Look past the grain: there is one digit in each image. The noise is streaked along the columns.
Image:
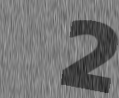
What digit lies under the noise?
2
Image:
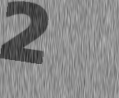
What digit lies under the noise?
2
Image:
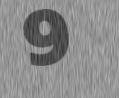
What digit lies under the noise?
9
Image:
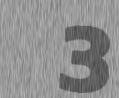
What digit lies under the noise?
3
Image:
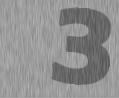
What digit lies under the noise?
3
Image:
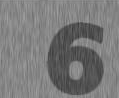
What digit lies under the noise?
6
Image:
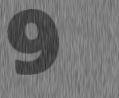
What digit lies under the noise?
9
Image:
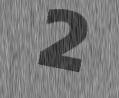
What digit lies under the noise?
2
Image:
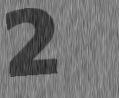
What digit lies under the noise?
2
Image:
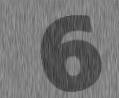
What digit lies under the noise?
6
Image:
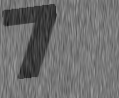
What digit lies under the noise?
7
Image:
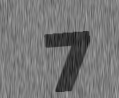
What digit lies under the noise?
7
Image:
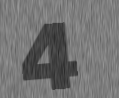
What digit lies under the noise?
4
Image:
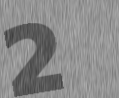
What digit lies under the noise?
2
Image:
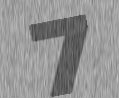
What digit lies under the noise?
7
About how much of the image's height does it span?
nearly all
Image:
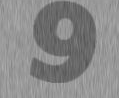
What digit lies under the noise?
9
